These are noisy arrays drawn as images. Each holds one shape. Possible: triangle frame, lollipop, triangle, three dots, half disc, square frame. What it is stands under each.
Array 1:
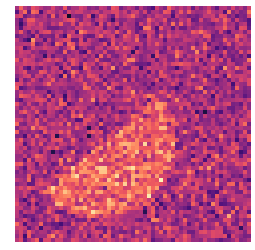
half disc
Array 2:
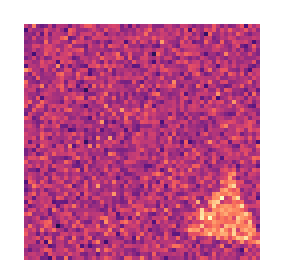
triangle
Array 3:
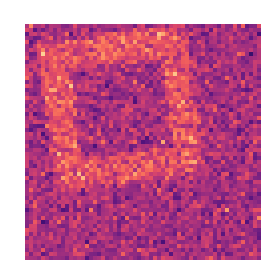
square frame
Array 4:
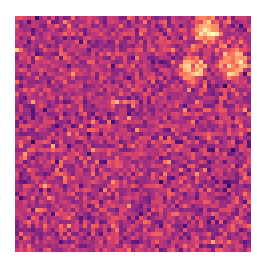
three dots
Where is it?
top right
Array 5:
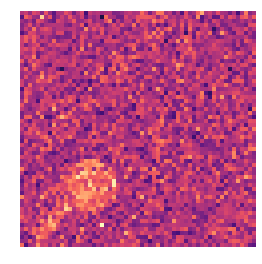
lollipop
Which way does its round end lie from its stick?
up and right
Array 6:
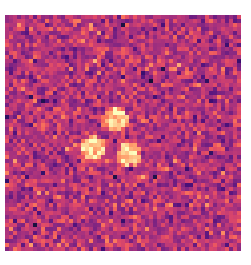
three dots
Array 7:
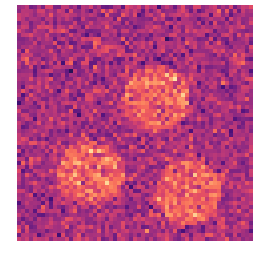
three dots
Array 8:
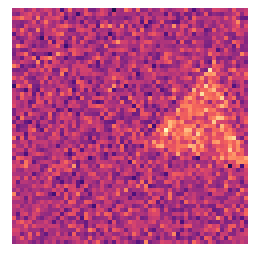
triangle
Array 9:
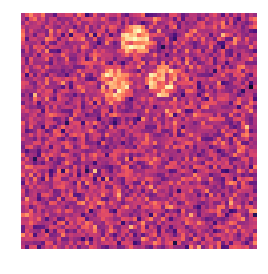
three dots
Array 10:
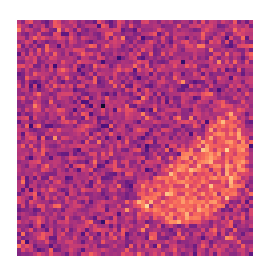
half disc
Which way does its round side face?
down and right
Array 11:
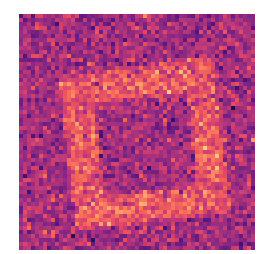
square frame
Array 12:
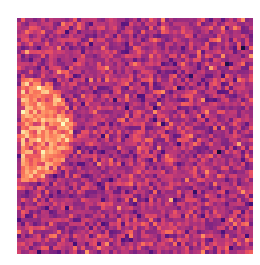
half disc
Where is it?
middle left
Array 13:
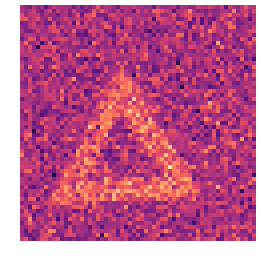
triangle frame
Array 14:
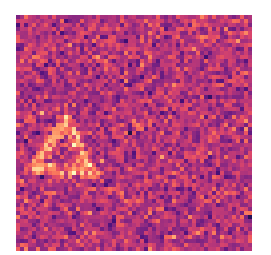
triangle frame
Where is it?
middle left
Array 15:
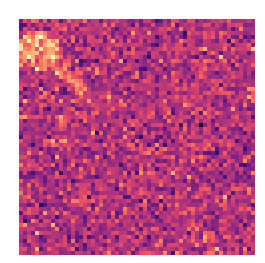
lollipop
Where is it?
top left
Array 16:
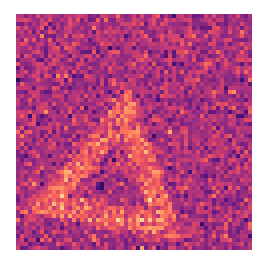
triangle frame
